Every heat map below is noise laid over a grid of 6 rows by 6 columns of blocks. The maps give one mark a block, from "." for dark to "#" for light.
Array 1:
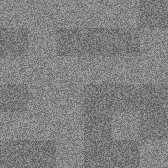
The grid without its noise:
# # # # # .
. # . . . #
# # # # # #
. # # . . .
# # # . # .
. . # . . #
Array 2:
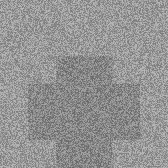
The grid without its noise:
# # # # # #
# # # # # #
# # . . # #
# . . . . #
# . . . . #
# # . . # #
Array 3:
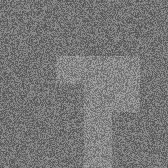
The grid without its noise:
. . . . . .
. . . . . .
. . # # # .
. . . # # .
. . . # . .
. . . # . .
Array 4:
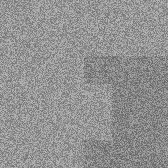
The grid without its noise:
# # # # # #
# # # # # #
# # # . . .
# # # # . .
# # # # . .
# # # . . .
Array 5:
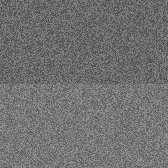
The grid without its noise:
. . . . . .
. . . . . .
. . . . . .
# # # # # #
# # # # # #
# # # # # #
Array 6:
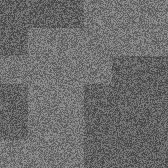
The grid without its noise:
. . . # # #
. # # # # #
# # # # . .
. # # . . .
. # # . . .
# # # . . .
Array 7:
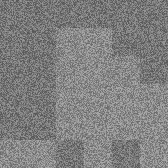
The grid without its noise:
. . . . . .
. . # # . .
. . # # # .
. . # # # #
. . # # # #
# # . # . #
